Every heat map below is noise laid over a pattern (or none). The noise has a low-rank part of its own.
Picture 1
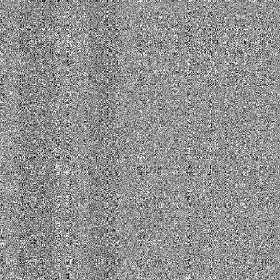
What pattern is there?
bands of columns
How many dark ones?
2
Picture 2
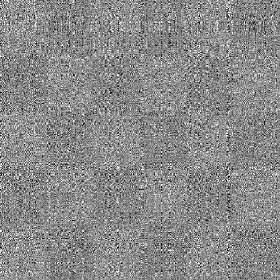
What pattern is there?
a checkerboard
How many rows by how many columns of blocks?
5 by 6
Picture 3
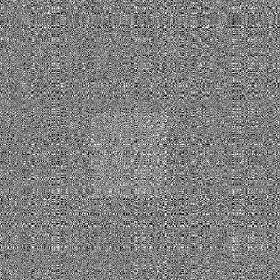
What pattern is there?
one block
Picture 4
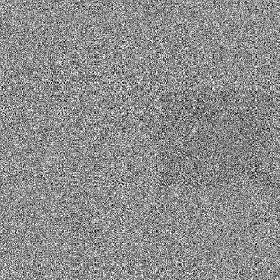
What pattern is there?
one block
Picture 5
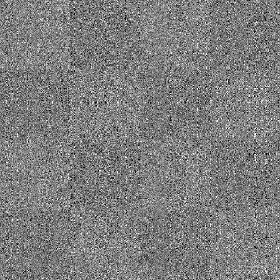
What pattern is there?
a checkerboard
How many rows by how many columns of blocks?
4 by 4
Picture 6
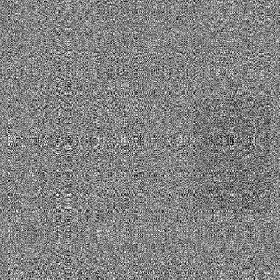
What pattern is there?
one block
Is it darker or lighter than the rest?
darker
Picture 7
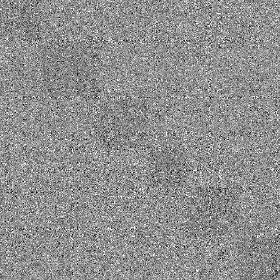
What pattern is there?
blocks along the diagonal
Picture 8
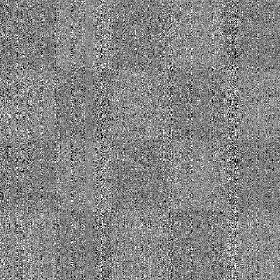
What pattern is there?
a checkerboard
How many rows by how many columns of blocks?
4 by 5
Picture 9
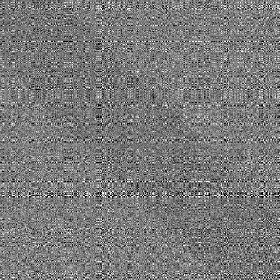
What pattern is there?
a diagonal band
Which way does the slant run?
top left to bottom right
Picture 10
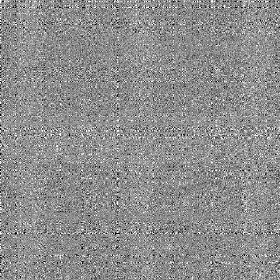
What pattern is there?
bands of rows crossing bands of columns
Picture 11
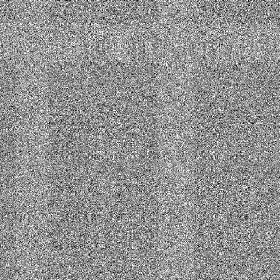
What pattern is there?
bands of rows crossing bands of columns
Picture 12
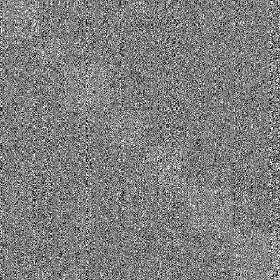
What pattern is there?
blocks along the diagonal
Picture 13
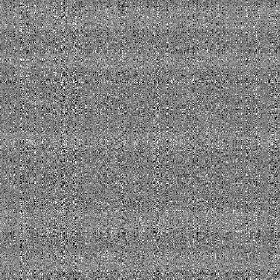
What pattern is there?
bands of rows
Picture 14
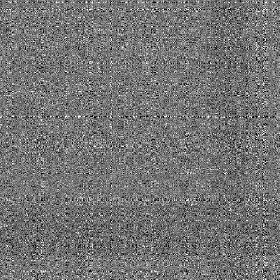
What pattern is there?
bands of rows crossing bands of columns
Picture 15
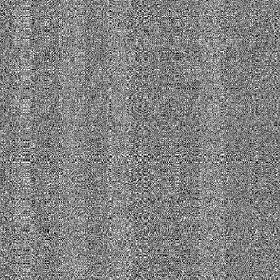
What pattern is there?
bands of columns
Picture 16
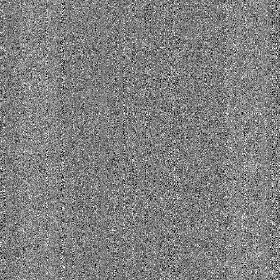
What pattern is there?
bands of columns
